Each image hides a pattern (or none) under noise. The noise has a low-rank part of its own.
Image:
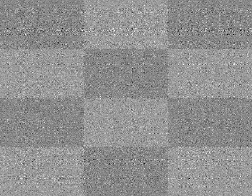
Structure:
a checkerboard
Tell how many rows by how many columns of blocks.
4 by 3
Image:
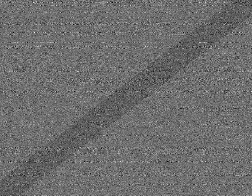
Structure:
a diagonal band
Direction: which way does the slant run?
bottom left to top right
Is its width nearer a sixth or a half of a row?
a sixth
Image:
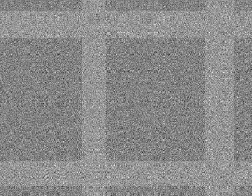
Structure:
bands of rows crossing bands of columns
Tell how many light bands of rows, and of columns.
2 and 2
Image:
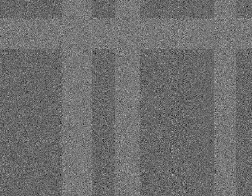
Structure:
bands of rows crossing bands of columns
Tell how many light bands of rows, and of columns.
1 and 3
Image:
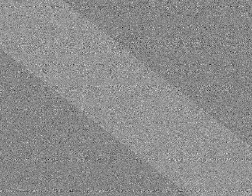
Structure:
a diagonal band
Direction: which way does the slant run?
top left to bottom right
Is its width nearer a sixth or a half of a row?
a half
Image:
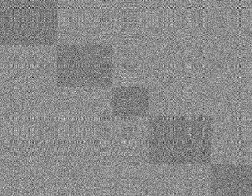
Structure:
blocks along the diagonal
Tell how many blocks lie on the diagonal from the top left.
5
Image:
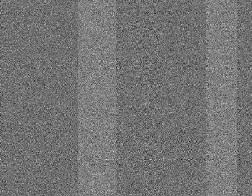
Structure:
bands of columns
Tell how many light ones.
2
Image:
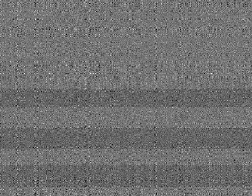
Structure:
bands of rows
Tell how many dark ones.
3
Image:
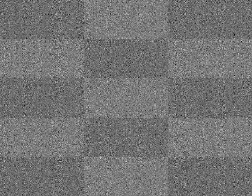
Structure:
a checkerboard
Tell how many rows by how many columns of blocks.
5 by 3
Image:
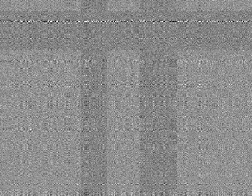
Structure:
bands of rows crossing bands of columns
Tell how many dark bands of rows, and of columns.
1 and 2
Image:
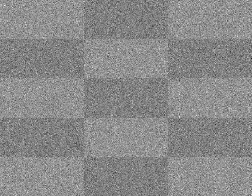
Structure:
a checkerboard
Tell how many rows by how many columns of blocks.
5 by 3
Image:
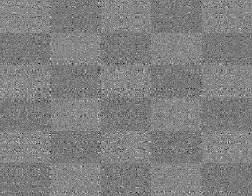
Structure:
a checkerboard
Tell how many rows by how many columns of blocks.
6 by 5
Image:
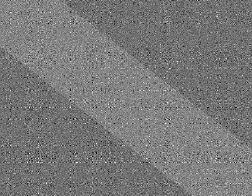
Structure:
a diagonal band
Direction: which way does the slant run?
top left to bottom right
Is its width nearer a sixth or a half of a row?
a half
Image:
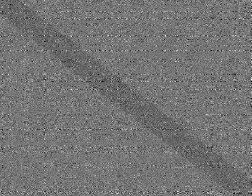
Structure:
a diagonal band
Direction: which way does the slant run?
top left to bottom right
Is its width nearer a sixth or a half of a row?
a sixth
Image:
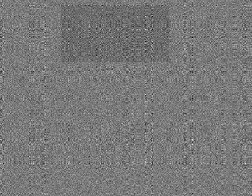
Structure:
one block
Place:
top middle
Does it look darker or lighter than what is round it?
darker
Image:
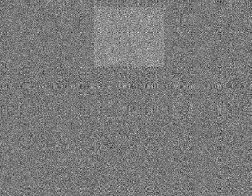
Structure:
one block
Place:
top middle
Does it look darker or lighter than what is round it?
lighter
